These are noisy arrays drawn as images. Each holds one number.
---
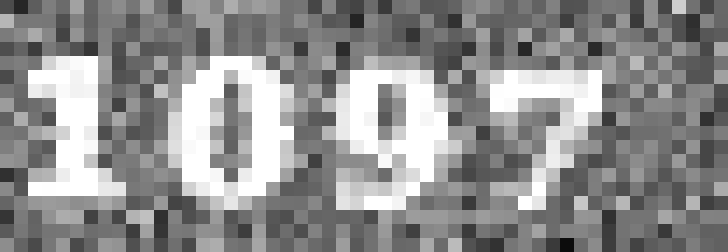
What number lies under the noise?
1097
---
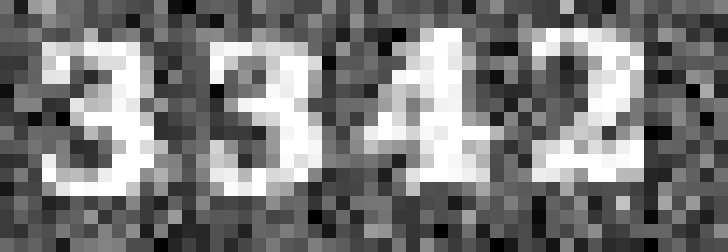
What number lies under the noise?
3342
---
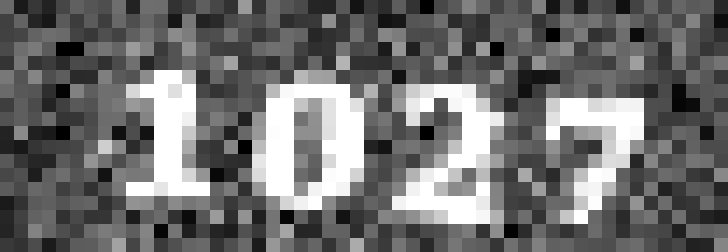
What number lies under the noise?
1027
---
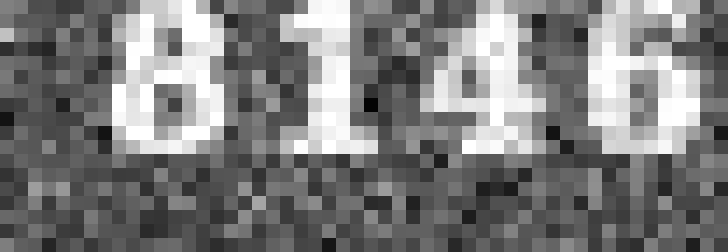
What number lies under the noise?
8146
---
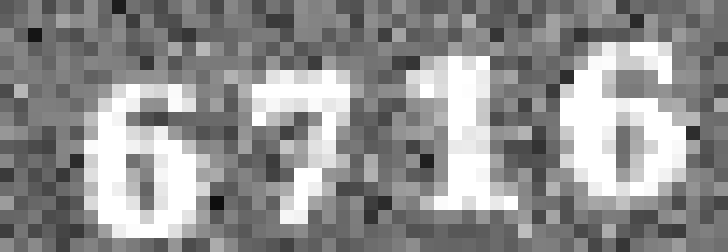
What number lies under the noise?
6716
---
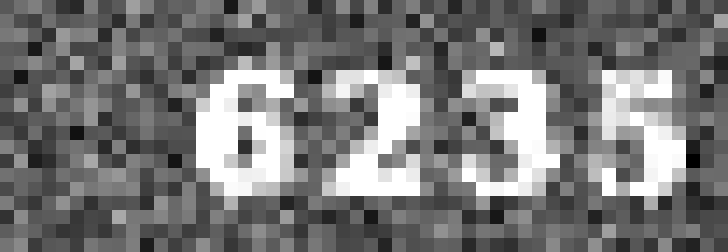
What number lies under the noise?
6235
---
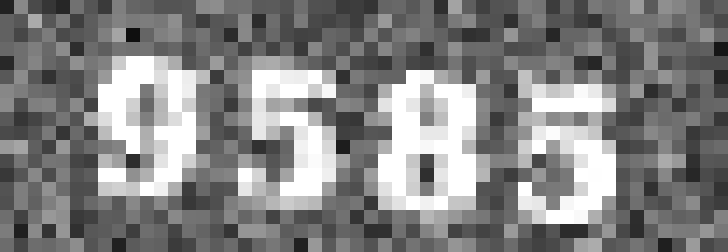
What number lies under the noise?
9585
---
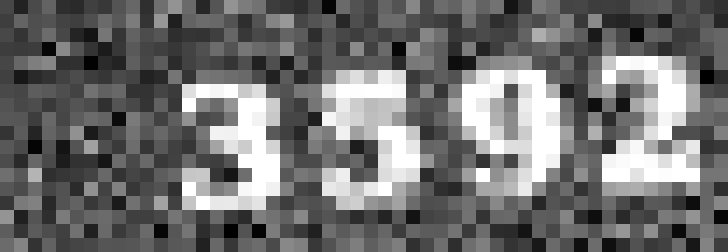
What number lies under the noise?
3592
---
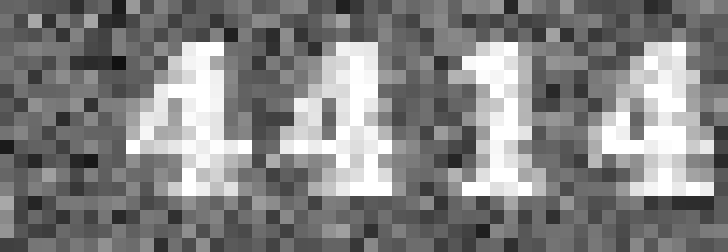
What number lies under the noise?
4414
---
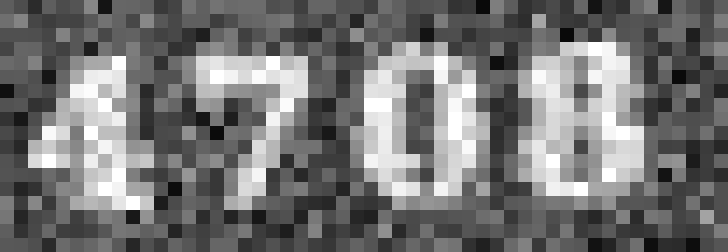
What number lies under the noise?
4708
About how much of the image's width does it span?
nearly all
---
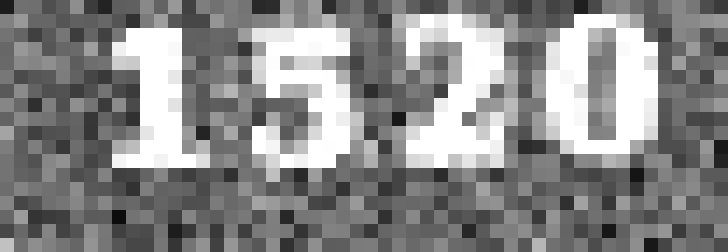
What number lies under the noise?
1520
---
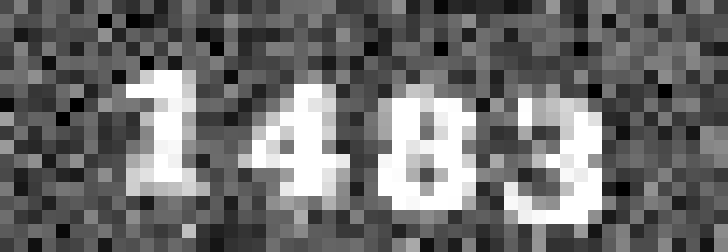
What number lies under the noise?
1483
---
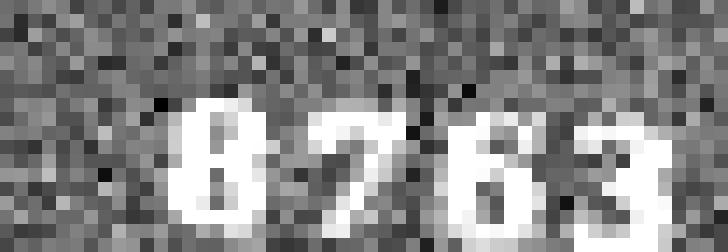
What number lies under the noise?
8763
